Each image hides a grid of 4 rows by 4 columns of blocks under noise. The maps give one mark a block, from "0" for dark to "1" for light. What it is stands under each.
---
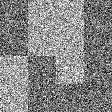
0110
0110
1010
1000
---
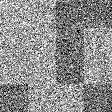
1100
1101
1101
0110
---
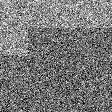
1111
1000
0000
0000
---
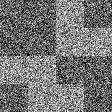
0010
0011
1100
0110
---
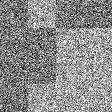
0100
0011
0011
0111
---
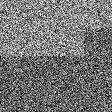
1111
1110
0000
0000
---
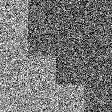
1000
1000
1100
1110
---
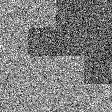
1100
1000
1110
1111
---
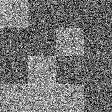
1000
0010
0100
1110
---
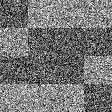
0111
1000
0001
1110
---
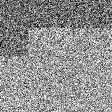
0000
0111
1111
1111
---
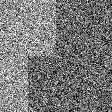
1100
1100
1000
1000
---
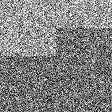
1111
1100
0000
0000
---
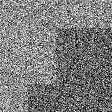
1111
1100
1100
1000
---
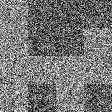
1000
1001
1111
1010
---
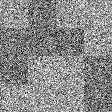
1011
0001
0110
1110
